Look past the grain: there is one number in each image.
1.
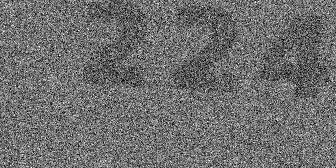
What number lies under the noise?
224
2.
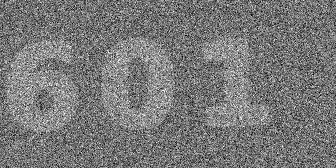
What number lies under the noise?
601
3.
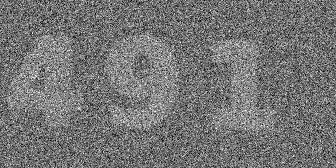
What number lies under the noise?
491
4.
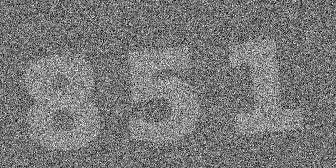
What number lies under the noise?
851
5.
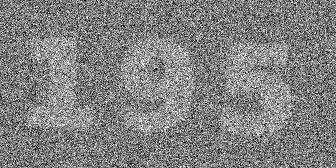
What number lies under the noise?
195
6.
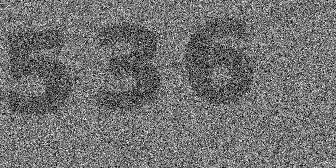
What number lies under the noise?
536
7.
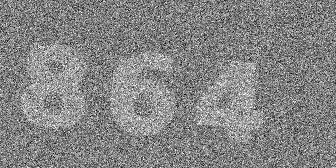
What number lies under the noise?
864
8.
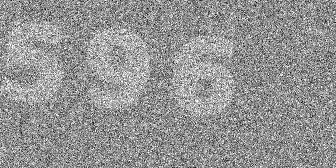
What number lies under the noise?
596
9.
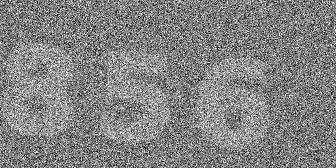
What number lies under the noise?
856
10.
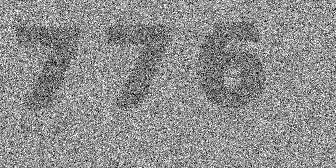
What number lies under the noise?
776
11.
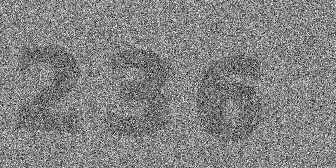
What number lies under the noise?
236
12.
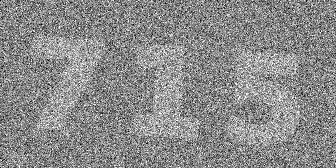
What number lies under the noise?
715
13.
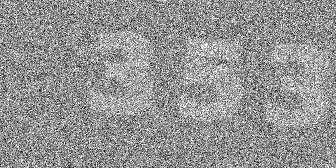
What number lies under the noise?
353
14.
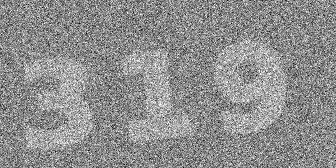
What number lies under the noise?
319
